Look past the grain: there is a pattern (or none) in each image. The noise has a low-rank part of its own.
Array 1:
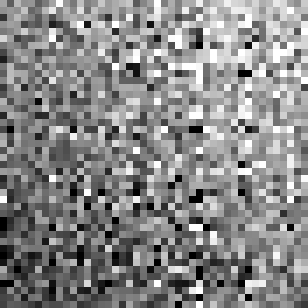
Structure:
a smooth slope
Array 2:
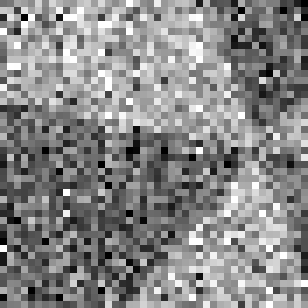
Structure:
spokes from one point
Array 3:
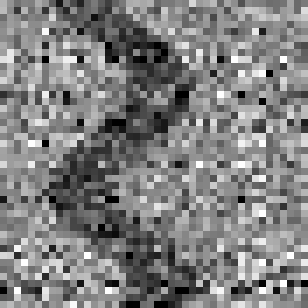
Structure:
a wavy band
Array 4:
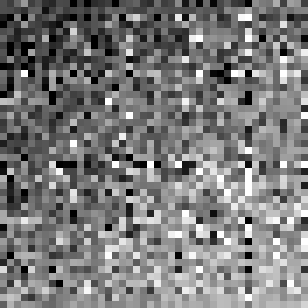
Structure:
a smooth slope
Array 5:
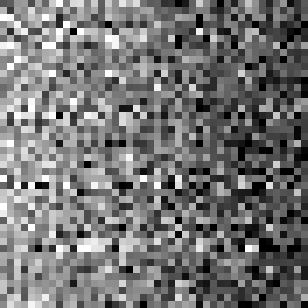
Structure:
a smooth slope
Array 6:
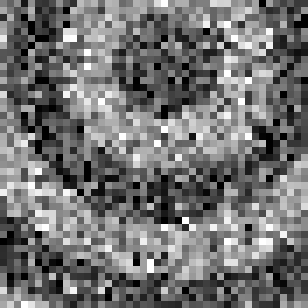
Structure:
rings round one point
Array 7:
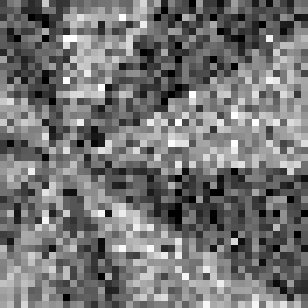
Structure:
spokes from one point
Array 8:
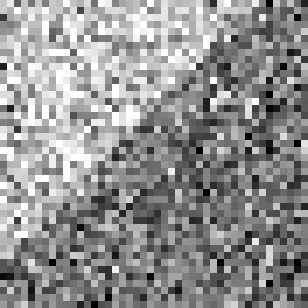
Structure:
a sharp edge
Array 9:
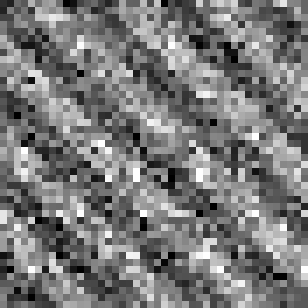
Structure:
diagonal stripes
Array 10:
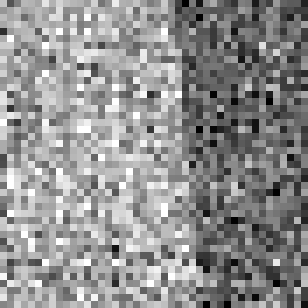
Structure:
a sharp edge
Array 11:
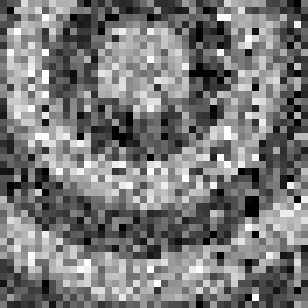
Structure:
rings round one point
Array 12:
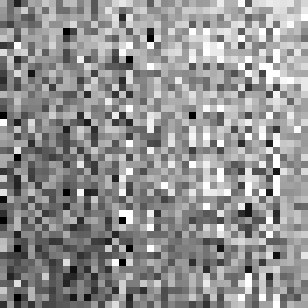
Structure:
a smooth slope
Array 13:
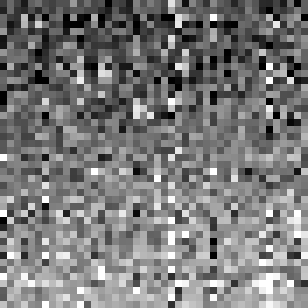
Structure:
a smooth slope
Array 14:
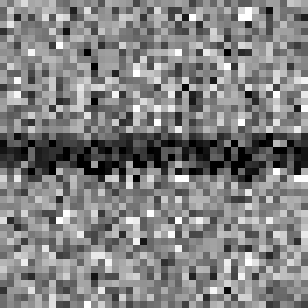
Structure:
one horizontal stripe
